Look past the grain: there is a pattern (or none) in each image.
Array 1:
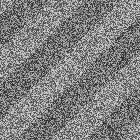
diagonal stripes
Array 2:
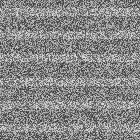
horizontal stripes
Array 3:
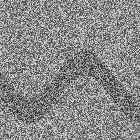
a wavy band
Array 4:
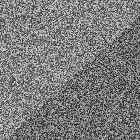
a sharp edge
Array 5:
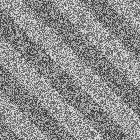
diagonal stripes
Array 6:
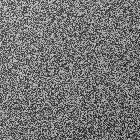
a smooth slope
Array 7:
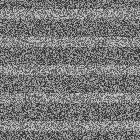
horizontal stripes
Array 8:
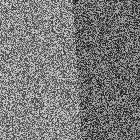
a sharp edge
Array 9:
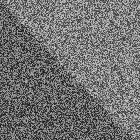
a sharp edge
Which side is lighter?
top right
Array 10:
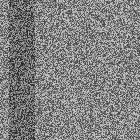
one vertical stripe
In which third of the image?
left
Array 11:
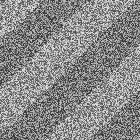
diagonal stripes
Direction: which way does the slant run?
bottom left to top right
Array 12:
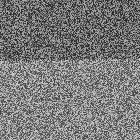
a sharp edge
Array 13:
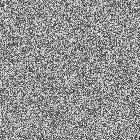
only noise
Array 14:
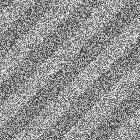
diagonal stripes
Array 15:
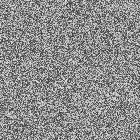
only noise
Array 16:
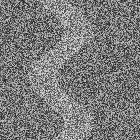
a wavy band
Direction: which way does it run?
top to bottom
